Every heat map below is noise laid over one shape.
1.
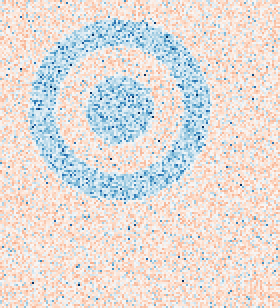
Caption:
blue bullseye
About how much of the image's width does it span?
two thirds
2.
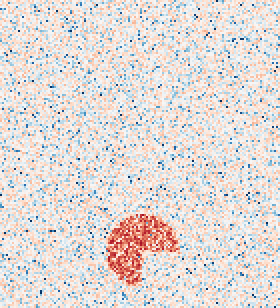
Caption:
red disc with a wedge cut out, bottom middle
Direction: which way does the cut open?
down and right
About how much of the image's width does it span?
a quarter
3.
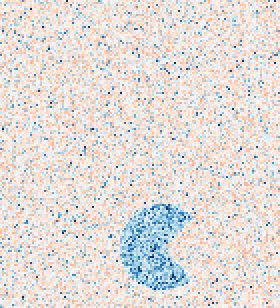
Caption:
blue disc with a wedge cut out, bottom middle
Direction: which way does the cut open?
right
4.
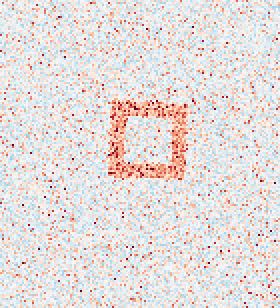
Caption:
red square frame, centre
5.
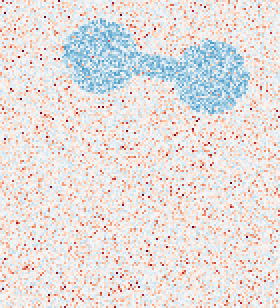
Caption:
blue dumbbell
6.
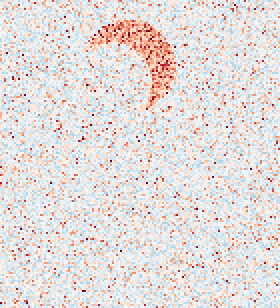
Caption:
red crescent, top middle
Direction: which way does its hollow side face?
down and left
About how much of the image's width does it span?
a third
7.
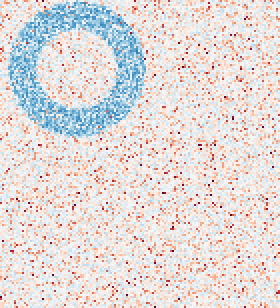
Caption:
blue ring
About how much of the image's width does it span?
half
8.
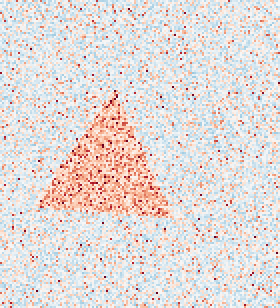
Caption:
red triangle
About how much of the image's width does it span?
half
